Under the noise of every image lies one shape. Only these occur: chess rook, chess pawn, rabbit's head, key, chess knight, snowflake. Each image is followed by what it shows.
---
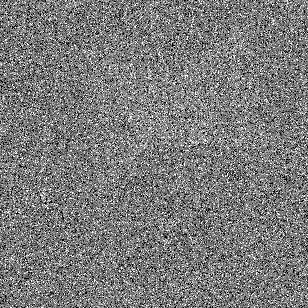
chess rook
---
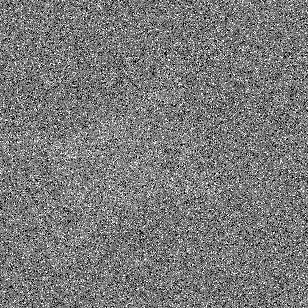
chess rook
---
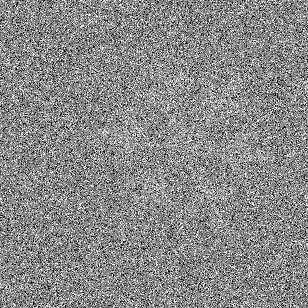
snowflake
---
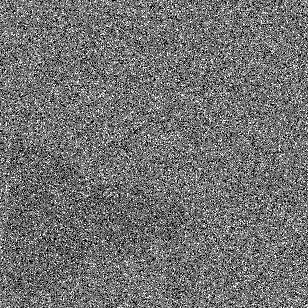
chess pawn
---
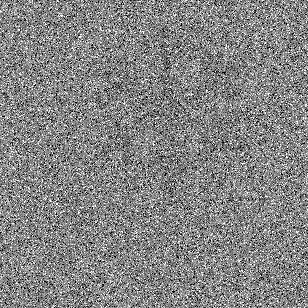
snowflake
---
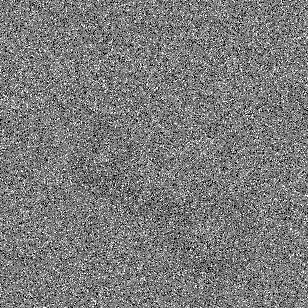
key
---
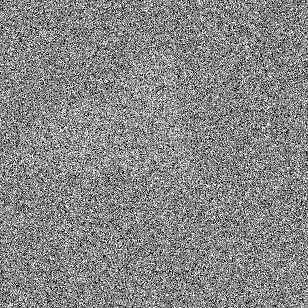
chess pawn
